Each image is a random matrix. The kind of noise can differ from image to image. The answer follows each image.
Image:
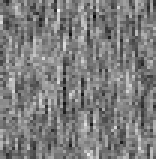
streaked along the columns
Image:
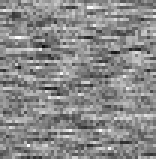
streaked along the rows
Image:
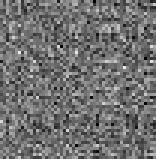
low rank plus noise
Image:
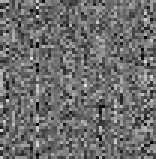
columns of uneven size
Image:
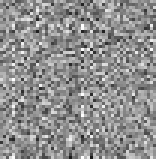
low rank plus noise
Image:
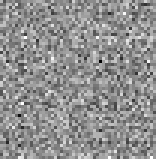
low rank plus noise
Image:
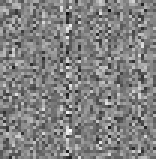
columns of uneven size
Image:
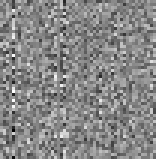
columns of uneven size
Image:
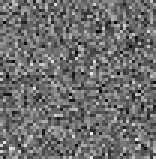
independent entries
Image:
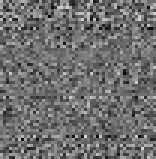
rows of uneven size
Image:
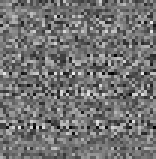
rows of uneven size
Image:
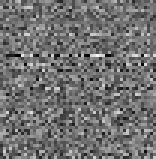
rows of uneven size
